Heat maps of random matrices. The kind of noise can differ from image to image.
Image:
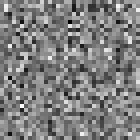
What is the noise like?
low rank plus noise
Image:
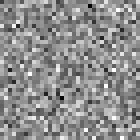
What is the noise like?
independent entries
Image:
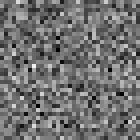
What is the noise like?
low rank plus noise
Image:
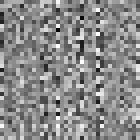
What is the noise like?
columns of uneven size
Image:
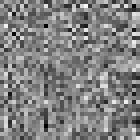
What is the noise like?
low rank plus noise
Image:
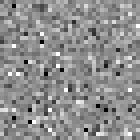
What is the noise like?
heavy tails
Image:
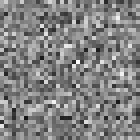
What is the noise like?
low rank plus noise
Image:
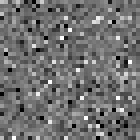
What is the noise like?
heavy tails
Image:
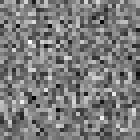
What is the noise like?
low rank plus noise
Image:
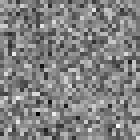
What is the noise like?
independent entries
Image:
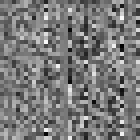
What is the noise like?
columns of uneven size
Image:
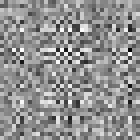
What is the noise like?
low rank plus noise
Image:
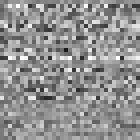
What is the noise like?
rows of uneven size
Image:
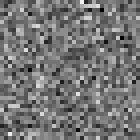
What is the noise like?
independent entries
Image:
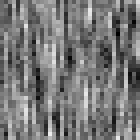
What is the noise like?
streaked along the columns
